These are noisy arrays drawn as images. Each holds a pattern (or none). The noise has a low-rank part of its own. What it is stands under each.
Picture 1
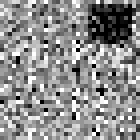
one block
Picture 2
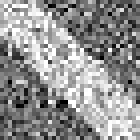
a diagonal band
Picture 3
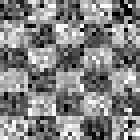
a checkerboard
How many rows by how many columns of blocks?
6 by 5
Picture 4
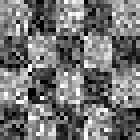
a checkerboard
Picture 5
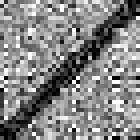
a diagonal band
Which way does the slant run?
bottom left to top right
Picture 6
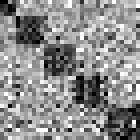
blocks along the diagonal
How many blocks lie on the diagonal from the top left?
5
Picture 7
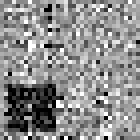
one block
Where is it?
bottom left
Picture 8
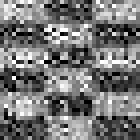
a checkerboard
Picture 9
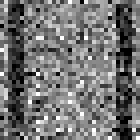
bands of columns
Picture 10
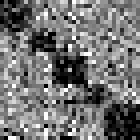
blocks along the diagonal
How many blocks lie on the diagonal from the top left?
5
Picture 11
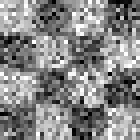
a checkerboard
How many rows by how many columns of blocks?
4 by 4
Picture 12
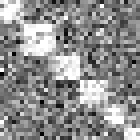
blocks along the diagonal
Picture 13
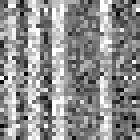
bands of columns
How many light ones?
4
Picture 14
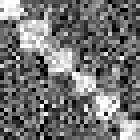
blocks along the diagonal
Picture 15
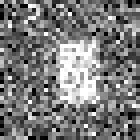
one block
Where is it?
centre
